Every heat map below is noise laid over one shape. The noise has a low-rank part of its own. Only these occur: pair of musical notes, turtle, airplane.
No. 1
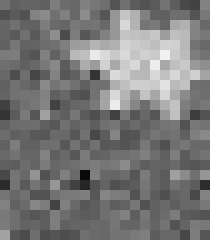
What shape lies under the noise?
turtle
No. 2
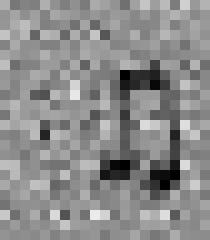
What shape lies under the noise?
pair of musical notes
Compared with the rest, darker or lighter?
darker
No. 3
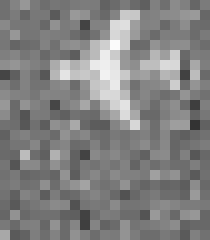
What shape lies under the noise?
airplane
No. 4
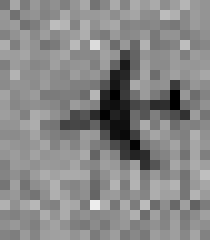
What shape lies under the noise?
airplane
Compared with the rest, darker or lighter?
darker
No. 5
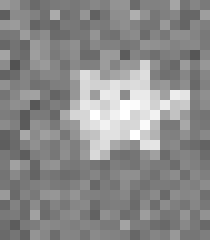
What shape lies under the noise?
turtle
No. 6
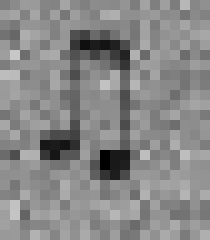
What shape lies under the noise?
pair of musical notes
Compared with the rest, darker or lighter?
darker
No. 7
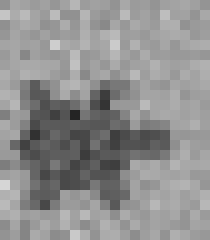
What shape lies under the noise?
turtle
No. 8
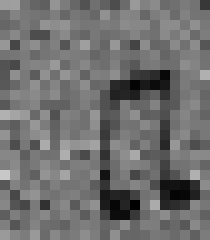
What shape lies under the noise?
pair of musical notes
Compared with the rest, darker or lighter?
darker
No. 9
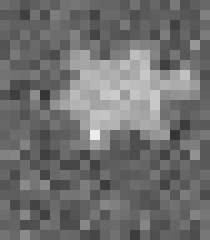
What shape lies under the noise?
turtle
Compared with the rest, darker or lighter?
lighter
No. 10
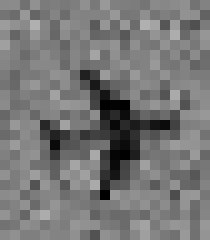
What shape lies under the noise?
airplane
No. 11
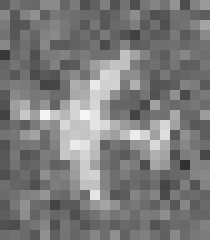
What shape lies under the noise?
airplane
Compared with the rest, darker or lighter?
lighter
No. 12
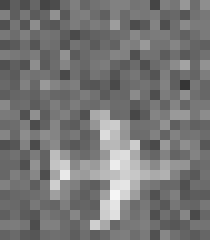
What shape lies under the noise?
airplane
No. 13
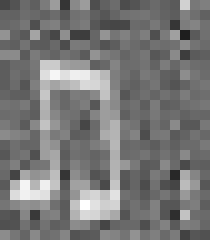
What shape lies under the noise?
pair of musical notes
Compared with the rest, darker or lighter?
lighter
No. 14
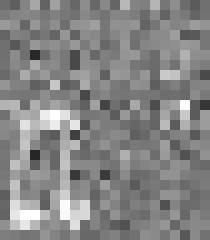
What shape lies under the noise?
pair of musical notes
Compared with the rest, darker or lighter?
lighter
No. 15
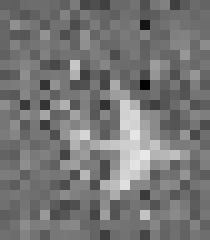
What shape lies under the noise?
airplane
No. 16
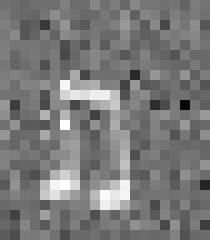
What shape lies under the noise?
pair of musical notes
